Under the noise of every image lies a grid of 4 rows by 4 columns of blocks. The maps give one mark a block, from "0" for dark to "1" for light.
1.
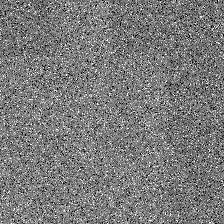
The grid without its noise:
0 1 0 0
1 1 1 0
1 1 1 0
1 1 1 0
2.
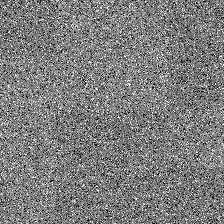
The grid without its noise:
0 1 1 0
1 1 1 0
1 0 0 1
1 0 0 0
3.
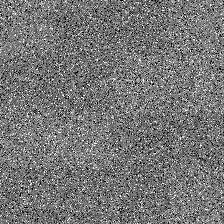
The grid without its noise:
1 0 0 1
0 0 1 1
1 1 0 0
0 0 0 1
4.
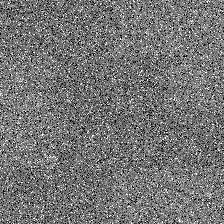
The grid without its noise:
0 0 1 1
1 0 0 1
1 0 0 0
0 0 1 1
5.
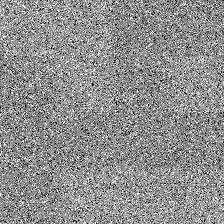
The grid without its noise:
1 1 0 0
0 1 0 1
0 0 0 0
0 1 1 1
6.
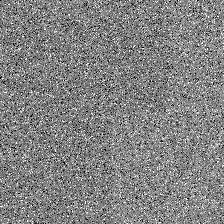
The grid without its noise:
0 0 0 1
0 0 0 1
0 0 1 1
0 0 1 1
